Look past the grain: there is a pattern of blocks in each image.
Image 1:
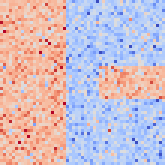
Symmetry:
top and bottom mirror each other
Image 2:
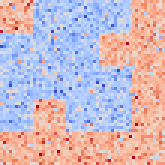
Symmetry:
mirrored about the diagonal from the top left
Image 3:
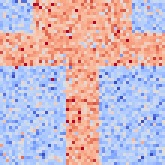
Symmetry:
left and right mirror each other
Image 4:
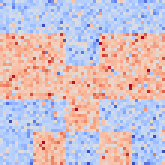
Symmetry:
left and right mirror each other
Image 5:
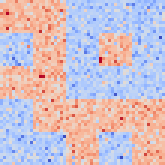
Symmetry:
mirrored about the diagonal from the bottom left
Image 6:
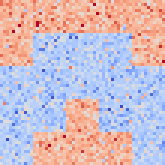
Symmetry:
left and right mirror each other
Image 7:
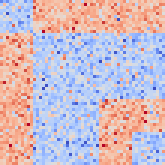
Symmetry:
mirrored about the diagonal from the top left
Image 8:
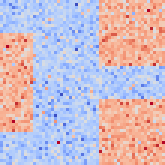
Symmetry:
top and bottom mirror each other
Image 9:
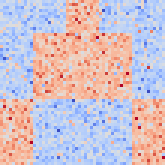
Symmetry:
left and right mirror each other
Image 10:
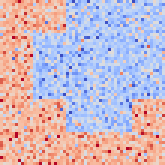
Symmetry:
mirrored about the diagonal from the bottom left
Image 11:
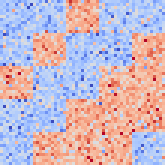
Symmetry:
mirrored about the diagonal from the top left
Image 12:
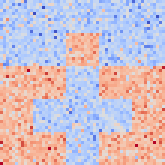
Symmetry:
left and right mirror each other
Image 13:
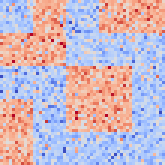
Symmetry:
mirrored about the diagonal from the top left
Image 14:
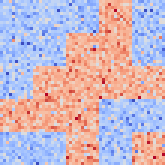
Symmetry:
mirrored about the diagonal from the top left
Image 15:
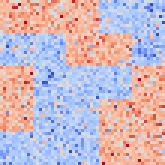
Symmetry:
no symmetry
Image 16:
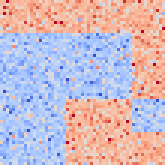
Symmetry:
no symmetry
